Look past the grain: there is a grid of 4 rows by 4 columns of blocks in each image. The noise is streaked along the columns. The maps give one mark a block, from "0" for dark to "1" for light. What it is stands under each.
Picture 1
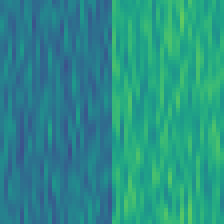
0 0 1 1
0 0 1 1
0 0 1 1
0 0 1 1
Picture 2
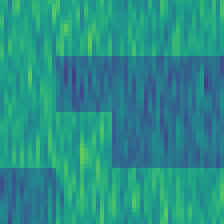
1 1 1 1
1 0 0 0
1 1 0 0
0 1 1 1
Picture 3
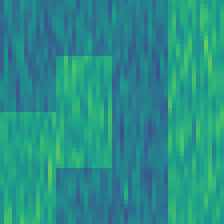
0 0 0 1
0 1 0 1
1 1 0 1
1 0 0 1
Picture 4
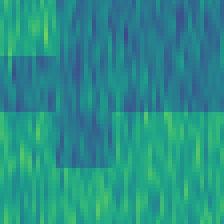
1 0 0 0
0 0 0 0
1 0 1 1
1 1 1 1
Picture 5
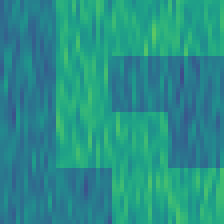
0 1 1 1
0 1 0 0
0 1 1 0
0 0 1 1
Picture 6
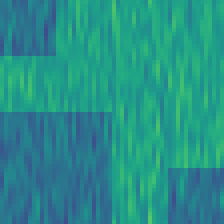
0 1 1 1
1 1 1 1
0 0 1 1
0 0 1 0
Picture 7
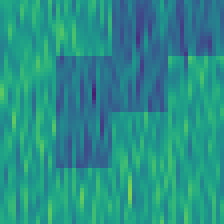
1 1 0 0
1 0 0 1
1 0 1 1
1 1 1 1
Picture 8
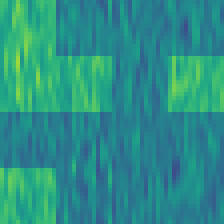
1 0 0 0
1 1 0 1
0 0 0 0
1 0 0 0
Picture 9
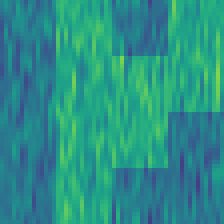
0 1 0 1
0 1 1 1
0 1 1 0
0 1 0 0
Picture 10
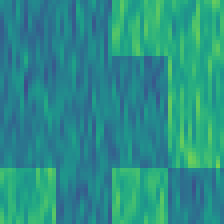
0 0 1 1
0 0 0 1
0 0 0 1
1 0 1 0
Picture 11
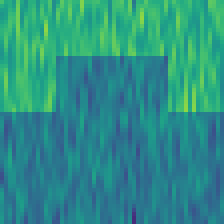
1 1 1 1
1 0 0 1
0 0 0 0
0 0 0 0
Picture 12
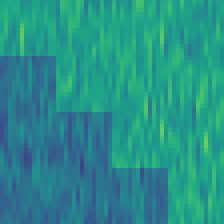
1 1 1 1
0 1 1 1
0 0 1 1
0 0 0 1
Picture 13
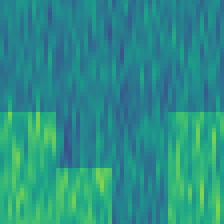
0 0 0 0
0 0 0 0
1 0 0 1
1 1 0 1
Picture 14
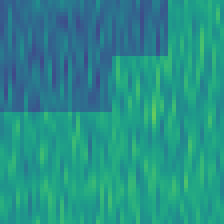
0 0 0 1
0 0 1 1
1 1 1 1
1 1 1 1
